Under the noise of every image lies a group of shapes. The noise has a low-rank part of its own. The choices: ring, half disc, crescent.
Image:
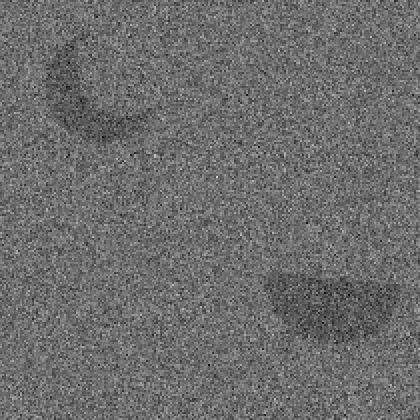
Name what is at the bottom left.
nothing
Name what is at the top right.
nothing
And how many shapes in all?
2
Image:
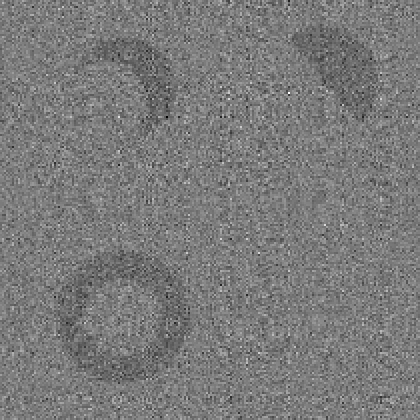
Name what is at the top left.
crescent
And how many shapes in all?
3
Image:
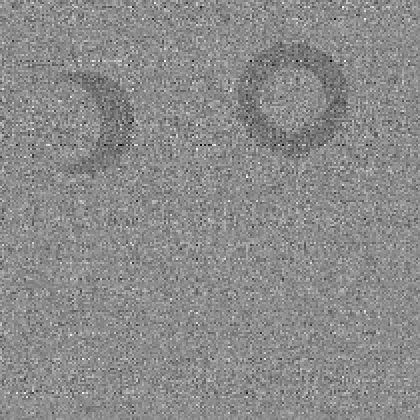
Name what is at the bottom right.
nothing
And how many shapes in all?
2
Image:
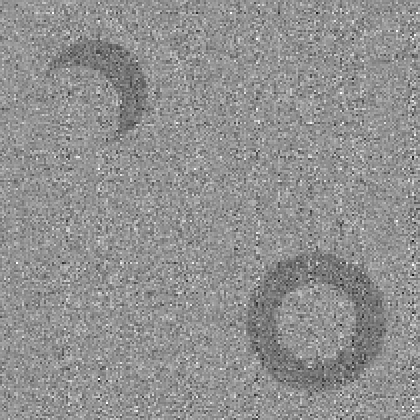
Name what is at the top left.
crescent
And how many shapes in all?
2
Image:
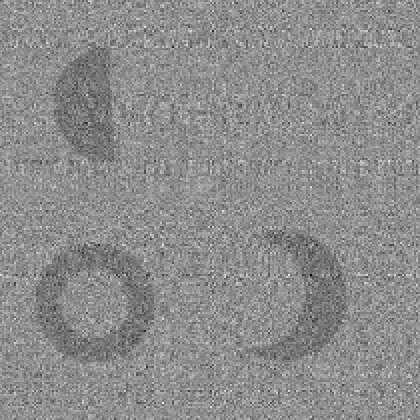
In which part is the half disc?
top left
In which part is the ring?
bottom left
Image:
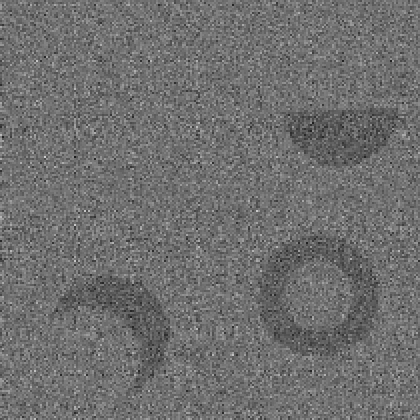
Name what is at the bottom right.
ring
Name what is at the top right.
half disc
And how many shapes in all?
3
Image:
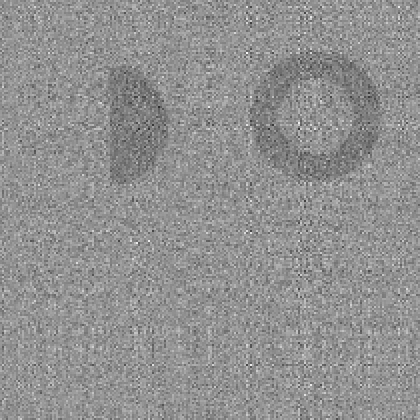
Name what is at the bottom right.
nothing
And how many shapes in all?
2
